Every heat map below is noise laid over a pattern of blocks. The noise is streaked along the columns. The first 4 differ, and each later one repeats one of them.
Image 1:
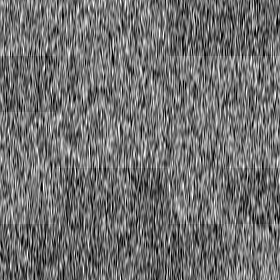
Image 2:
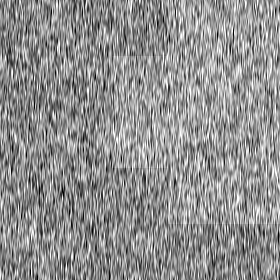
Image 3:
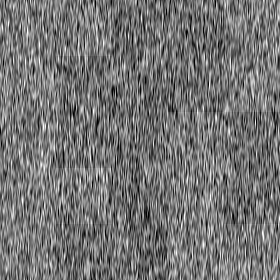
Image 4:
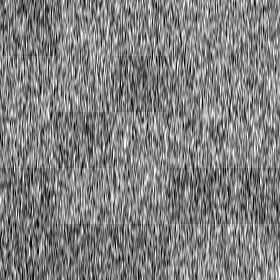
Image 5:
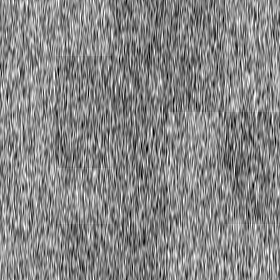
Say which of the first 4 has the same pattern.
3
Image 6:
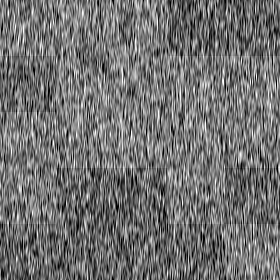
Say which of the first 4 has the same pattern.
1
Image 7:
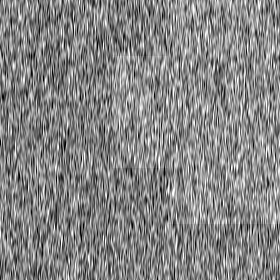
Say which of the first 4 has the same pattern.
2
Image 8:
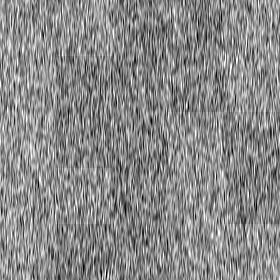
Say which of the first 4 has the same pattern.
3
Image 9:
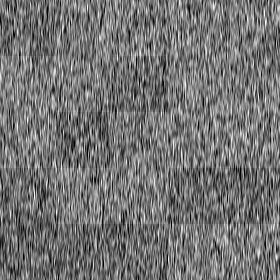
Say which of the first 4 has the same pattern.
4
